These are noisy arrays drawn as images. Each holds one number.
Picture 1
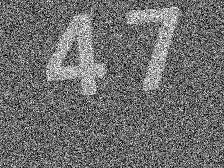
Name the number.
47
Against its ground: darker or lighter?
lighter
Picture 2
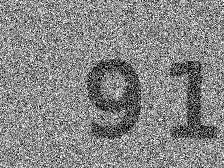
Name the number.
91
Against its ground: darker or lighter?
darker
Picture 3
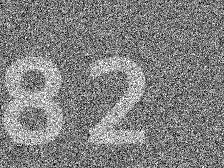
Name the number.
82
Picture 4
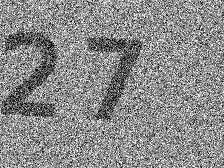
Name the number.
27
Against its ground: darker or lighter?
darker
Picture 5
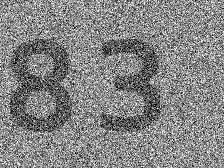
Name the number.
83
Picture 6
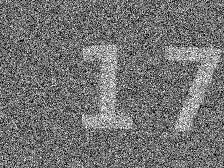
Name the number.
17
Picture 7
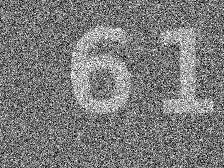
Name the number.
61
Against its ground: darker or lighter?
lighter
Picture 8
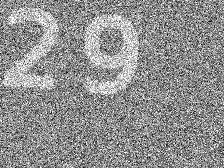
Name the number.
29
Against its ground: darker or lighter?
lighter
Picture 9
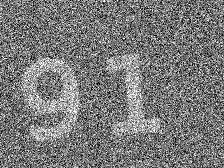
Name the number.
91
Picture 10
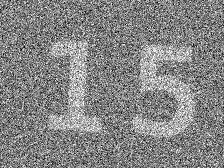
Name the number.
15
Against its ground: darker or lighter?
lighter
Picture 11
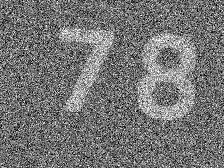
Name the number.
78
